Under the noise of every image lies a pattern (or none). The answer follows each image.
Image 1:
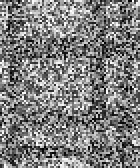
bands of rows crossing bands of columns
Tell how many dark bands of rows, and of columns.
3 and 3
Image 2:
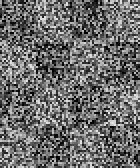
a checkerboard
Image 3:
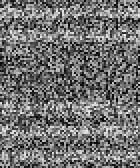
bands of rows
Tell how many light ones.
5
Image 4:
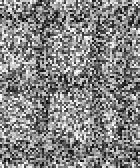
bands of rows crossing bands of columns
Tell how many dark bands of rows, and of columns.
3 and 3
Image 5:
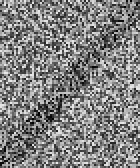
a diagonal band
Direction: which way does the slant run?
bottom left to top right
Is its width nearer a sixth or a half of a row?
a sixth
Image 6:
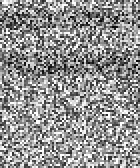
bands of rows
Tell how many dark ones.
2
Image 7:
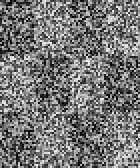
a checkerboard
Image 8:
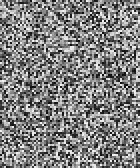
only noise
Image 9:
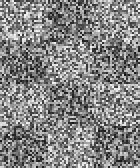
a checkerboard
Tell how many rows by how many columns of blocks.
4 by 3
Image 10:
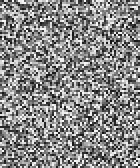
only noise
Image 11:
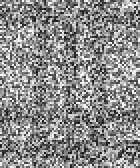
bands of rows crossing bands of columns
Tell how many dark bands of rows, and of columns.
3 and 3
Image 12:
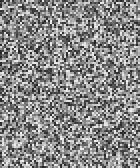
only noise
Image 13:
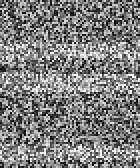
bands of rows
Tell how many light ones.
3
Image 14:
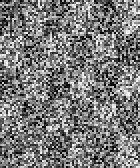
a checkerboard
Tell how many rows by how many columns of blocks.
5 by 6
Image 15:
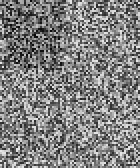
one block
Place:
top left
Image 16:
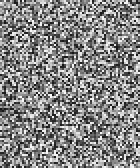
only noise
